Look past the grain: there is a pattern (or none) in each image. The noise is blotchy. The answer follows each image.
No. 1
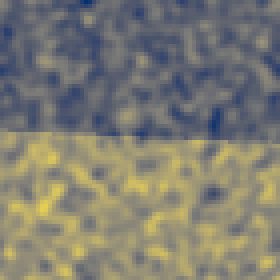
a sharp edge
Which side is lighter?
bottom
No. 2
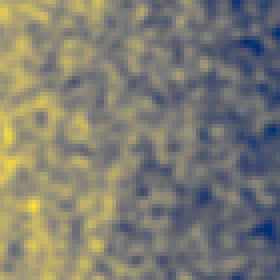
a smooth slope
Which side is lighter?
left
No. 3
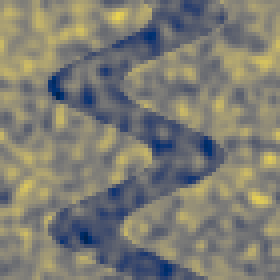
a wavy band
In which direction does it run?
top to bottom
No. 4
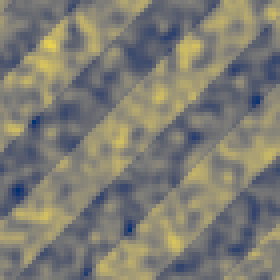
diagonal stripes
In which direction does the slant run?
bottom left to top right
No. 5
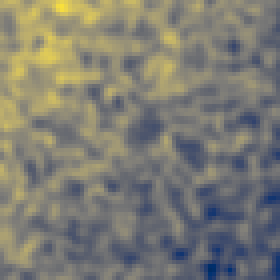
a smooth slope
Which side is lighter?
top left
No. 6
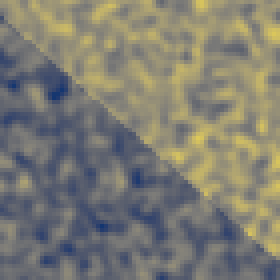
a sharp edge
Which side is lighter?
top right
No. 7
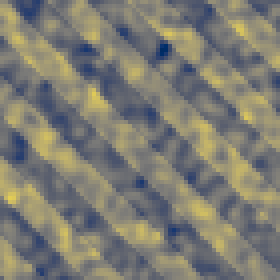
diagonal stripes
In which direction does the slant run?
top left to bottom right
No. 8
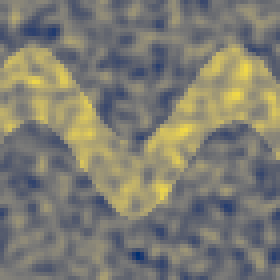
a wavy band
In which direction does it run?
left to right
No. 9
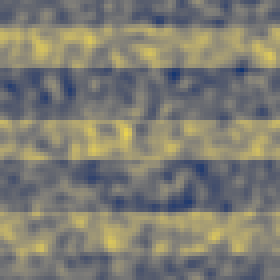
horizontal stripes
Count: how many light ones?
3
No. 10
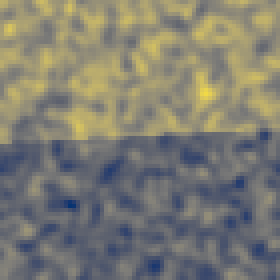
a sharp edge
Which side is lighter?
top
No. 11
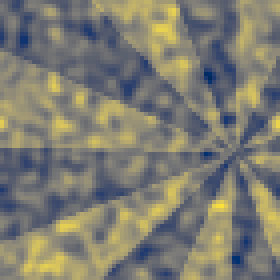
spokes from one point
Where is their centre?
middle right
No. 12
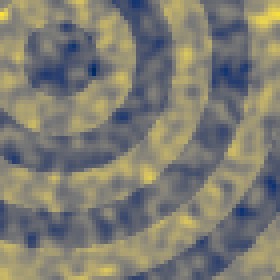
rings round one point
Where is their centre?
top left
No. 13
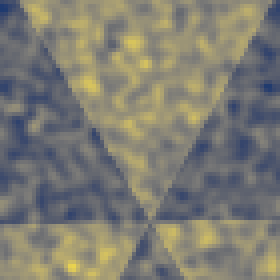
spokes from one point
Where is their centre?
bottom middle
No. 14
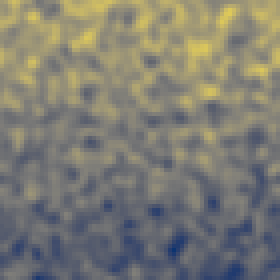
a smooth slope
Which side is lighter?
top
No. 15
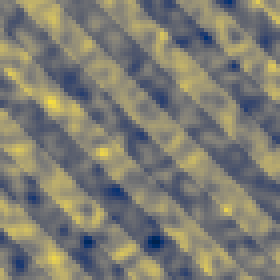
diagonal stripes
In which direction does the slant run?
top left to bottom right
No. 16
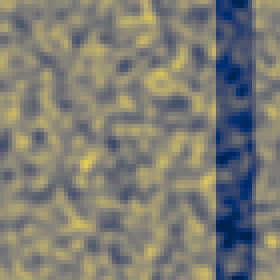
one vertical stripe
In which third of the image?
right
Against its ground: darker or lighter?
darker
